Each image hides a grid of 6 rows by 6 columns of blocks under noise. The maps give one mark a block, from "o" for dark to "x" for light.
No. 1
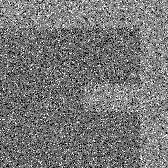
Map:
x x x x x x
o o o o o x
o o o o o x
o o o x x x
o o o o o x
o o o o o x
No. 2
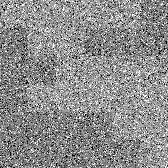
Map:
x x x x x o
o x x o o o
o o x x x x
o x x x x x
o o o o x x
o o o o o x
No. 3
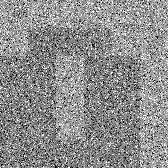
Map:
x x x x x x
x o o o x x
o o x o o x
o o x o o x
o o x o o x
o o o o o x
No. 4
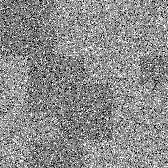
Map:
o o x x x x
o o x x x x
x o o x x o
x o o o x x
x x o o x x
x o o x x x
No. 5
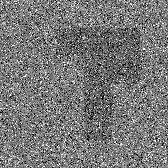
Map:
x x x x x x
x x o o o x
x x x o o x
x x x o x x
x x x o x x
x x x x x x
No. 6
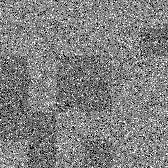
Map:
x x x x x x
x x x x x o
o x o o x x
o x o o x x
o o x x x x
x o x o x x
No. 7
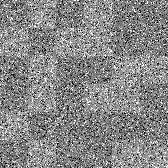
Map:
o x o x o o
x o x x o o
o x o o x x
o x o x x o
x o o o o o
o x o o x x
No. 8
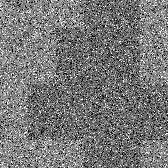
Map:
x x x o o x
x x o o o x
x x o o o x
x o o o o o
x o o o o o
x x x o o x
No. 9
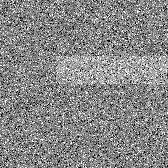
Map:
o o o o o o
o o o o o o
o o x x x x
o o o o o o
o o o o o o
o o o o o o
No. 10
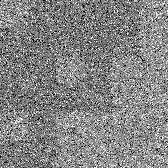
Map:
x o o o o x
o o o o o x
o o x o x x
o o o o x x
x o x x x x
o o x x x x
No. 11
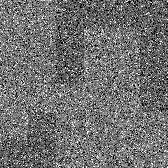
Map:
x x o o o o
x x o x x o
x x o x x o
x x x x x o
x o x x x x
o o x x x x
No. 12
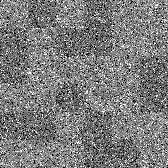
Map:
x o x o x x
o x o o x x
o x x x x o
x x o x x o
o o x o x x
x x x o o x
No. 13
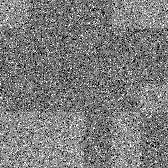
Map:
x o o o x x
o o o o o o
o o o o o o
o o o o o x
x x x o x o
x x x o x o
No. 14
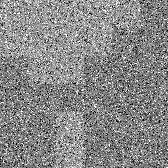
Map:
x x x x x o
x x x x o o
o x x o o o
o o o o o o
o o x o o o
o o x o o o
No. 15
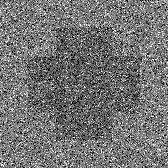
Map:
x x x x x x
x x o o x x
x o o o o x
x o o o o x
x x o o x x
x x x x x x
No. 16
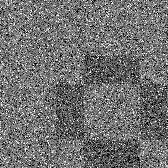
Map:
x x x x x x
x x x x x x
x x x o o x
x x o x x o
x x o x x o
x x x o o x
